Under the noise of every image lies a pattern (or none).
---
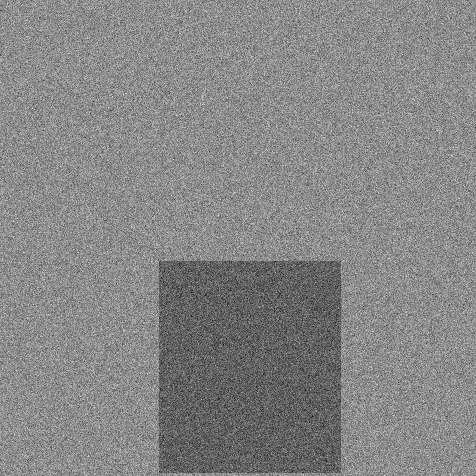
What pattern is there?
one block
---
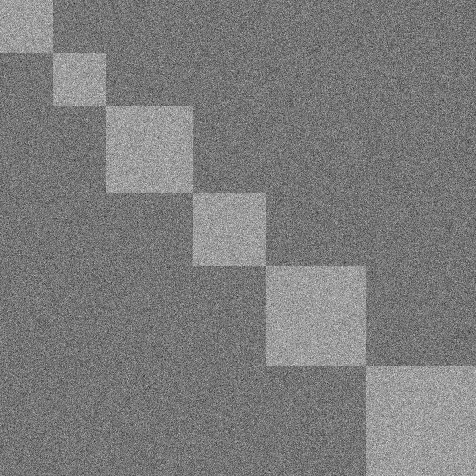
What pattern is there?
blocks along the diagonal
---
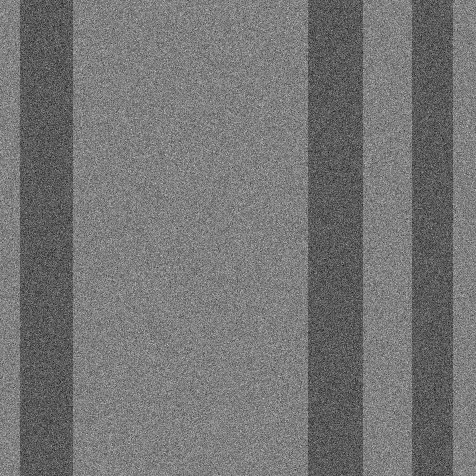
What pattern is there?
bands of columns
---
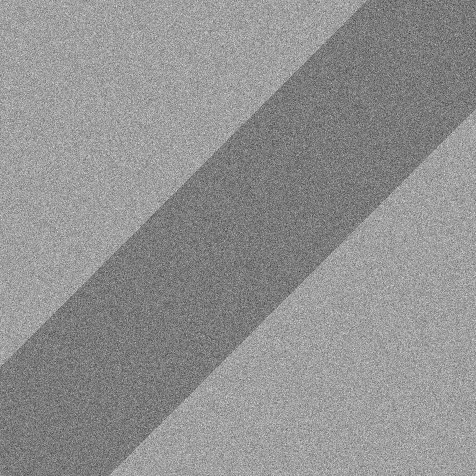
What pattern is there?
a diagonal band
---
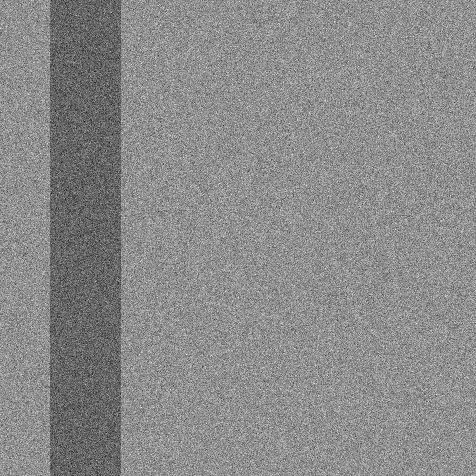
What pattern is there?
one band of columns
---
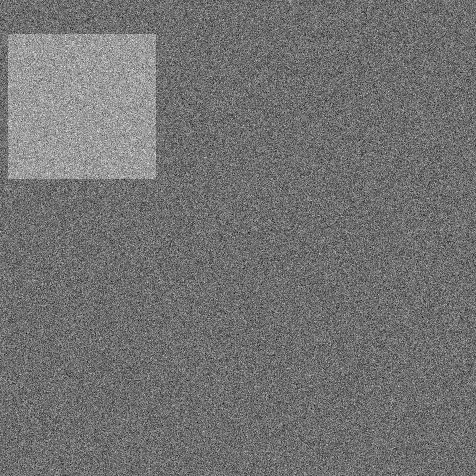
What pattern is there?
one block
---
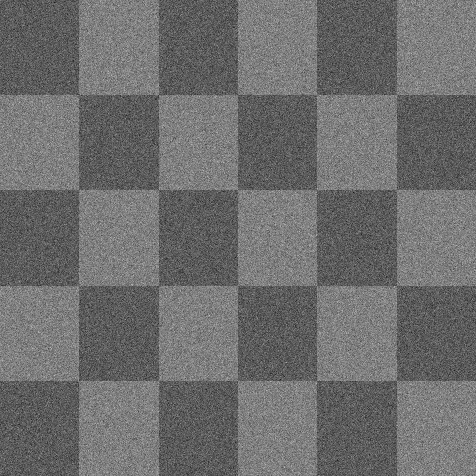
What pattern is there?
a checkerboard
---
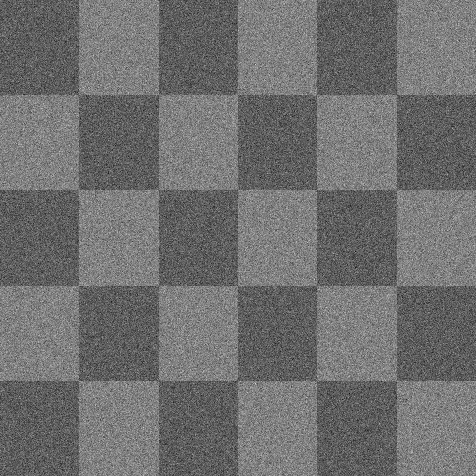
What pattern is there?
a checkerboard
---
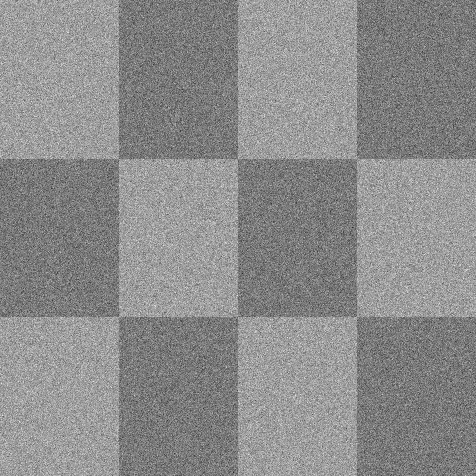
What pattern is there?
a checkerboard
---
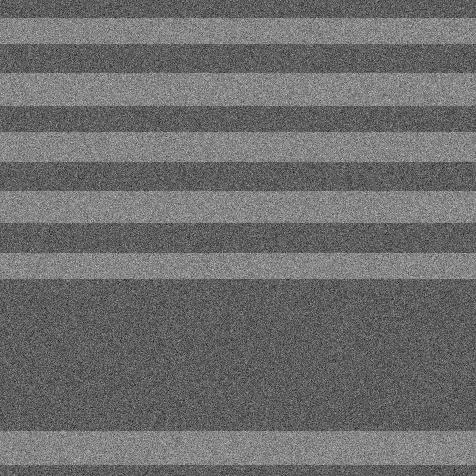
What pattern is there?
bands of rows
